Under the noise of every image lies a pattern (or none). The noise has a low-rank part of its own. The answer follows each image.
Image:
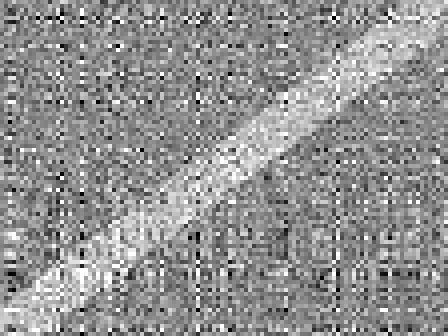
a diagonal band
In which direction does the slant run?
bottom left to top right
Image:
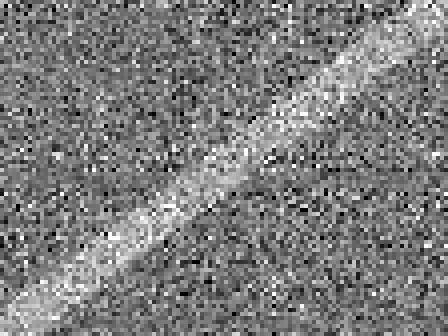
a diagonal band
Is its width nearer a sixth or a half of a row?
a sixth
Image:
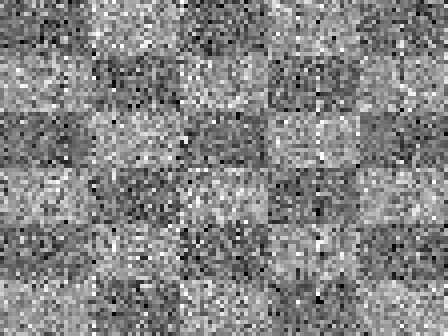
a checkerboard
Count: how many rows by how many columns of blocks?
6 by 5
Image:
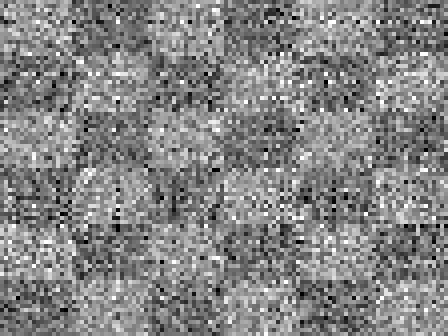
a checkerboard
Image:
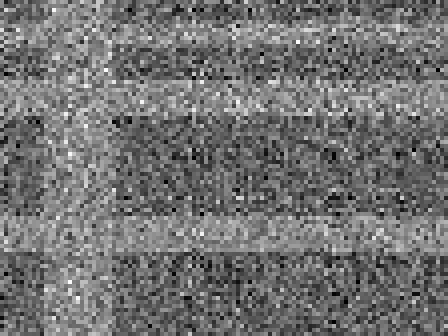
bands of rows crossing bands of columns
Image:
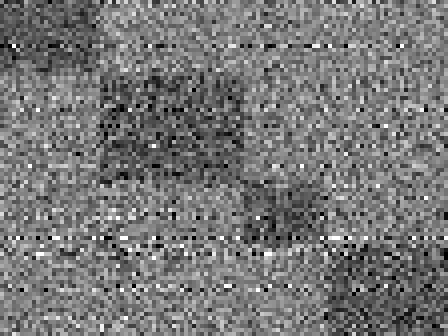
blocks along the diagonal
